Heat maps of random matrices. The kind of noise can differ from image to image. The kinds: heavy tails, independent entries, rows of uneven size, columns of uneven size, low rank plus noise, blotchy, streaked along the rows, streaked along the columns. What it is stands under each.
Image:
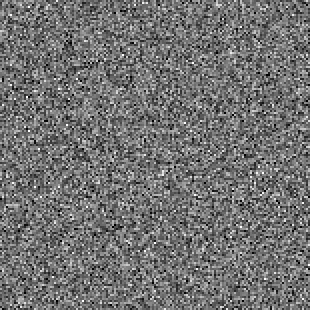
independent entries
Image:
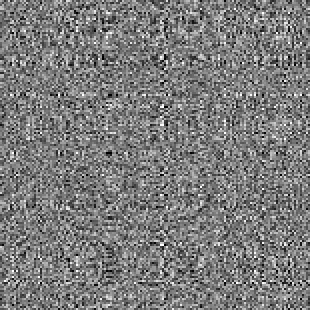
low rank plus noise
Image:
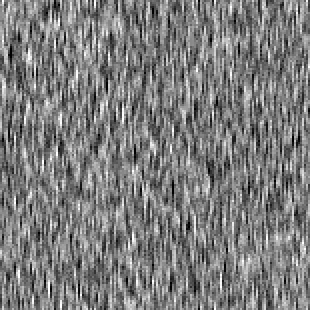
streaked along the columns
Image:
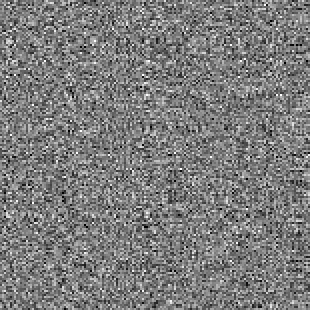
low rank plus noise
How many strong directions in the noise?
five to eight
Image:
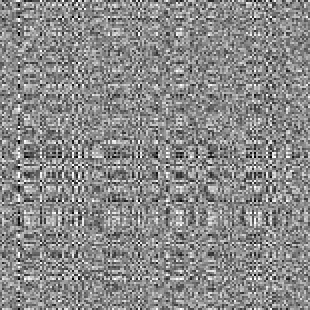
low rank plus noise
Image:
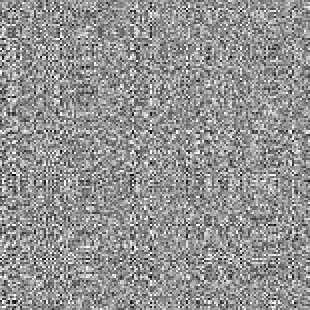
low rank plus noise
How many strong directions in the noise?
two
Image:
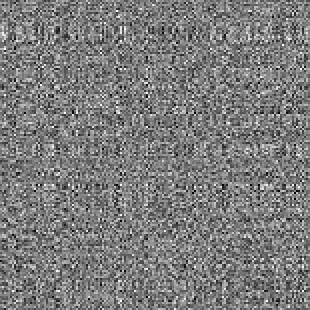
low rank plus noise
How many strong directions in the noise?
three or four
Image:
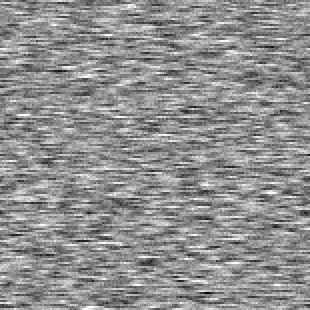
streaked along the rows
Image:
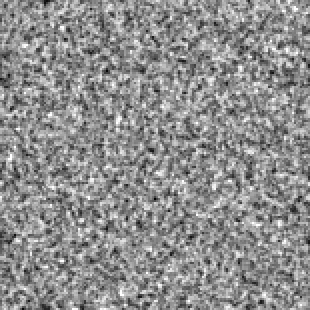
blotchy
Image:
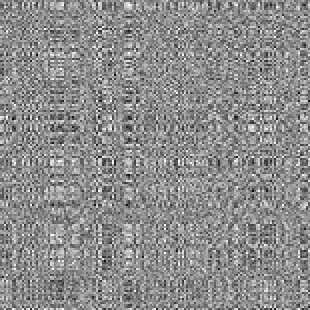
low rank plus noise
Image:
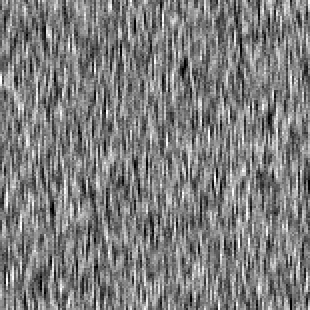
streaked along the columns
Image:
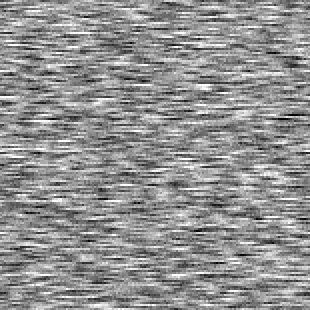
streaked along the rows
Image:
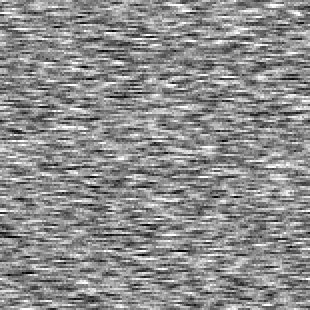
streaked along the rows
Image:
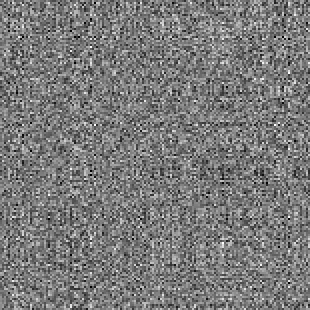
low rank plus noise
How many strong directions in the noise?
five to eight
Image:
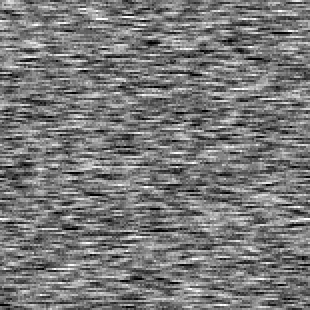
streaked along the rows
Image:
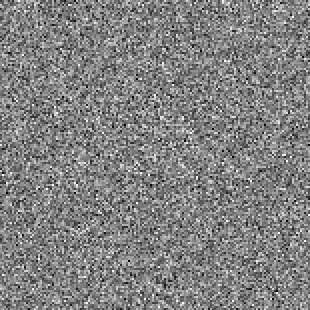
independent entries
